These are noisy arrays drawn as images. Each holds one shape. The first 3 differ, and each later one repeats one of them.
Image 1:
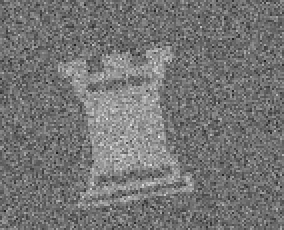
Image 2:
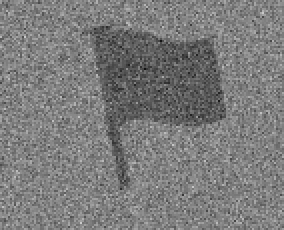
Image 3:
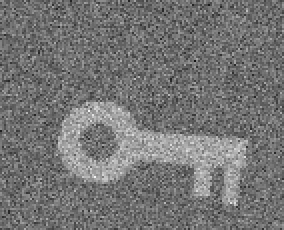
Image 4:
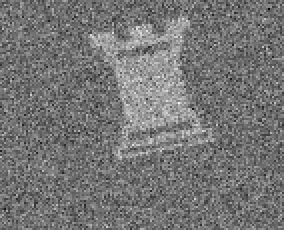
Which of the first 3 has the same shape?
1
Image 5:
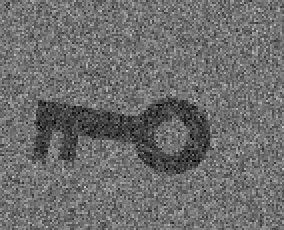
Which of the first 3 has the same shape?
3
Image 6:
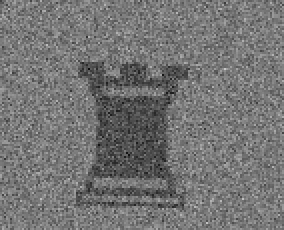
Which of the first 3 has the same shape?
1
